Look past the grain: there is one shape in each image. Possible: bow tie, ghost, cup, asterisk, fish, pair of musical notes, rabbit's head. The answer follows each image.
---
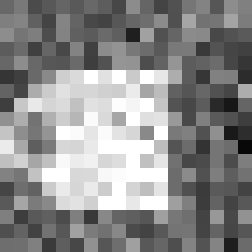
cup
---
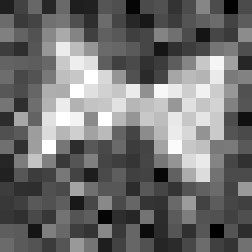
bow tie
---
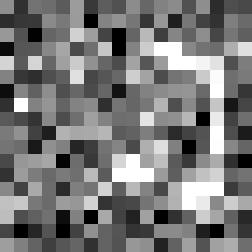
pair of musical notes
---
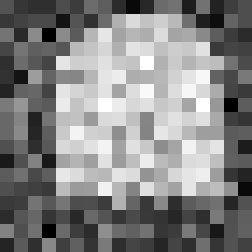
ghost
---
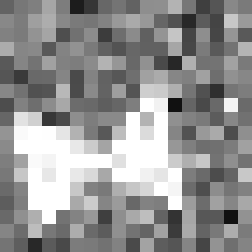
bow tie
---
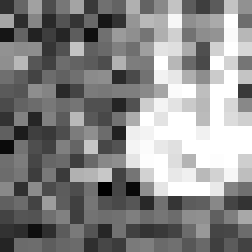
rabbit's head
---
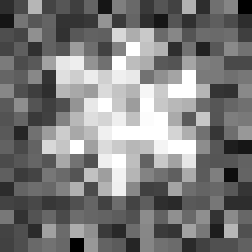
asterisk
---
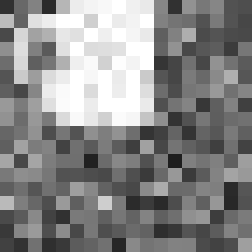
cup
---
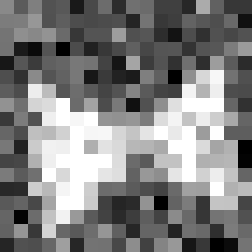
bow tie
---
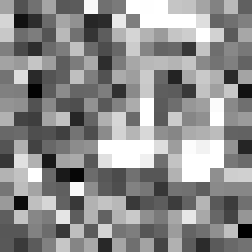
pair of musical notes
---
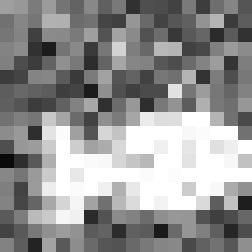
fish
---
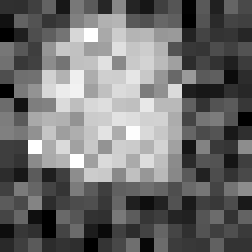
ghost
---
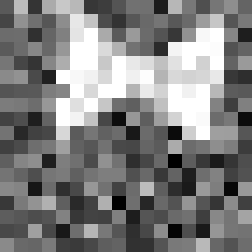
bow tie
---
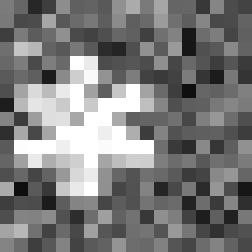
asterisk
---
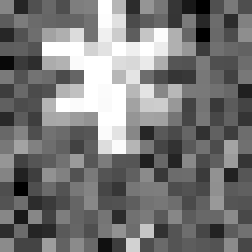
asterisk
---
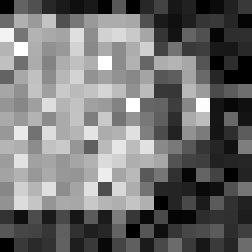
cup
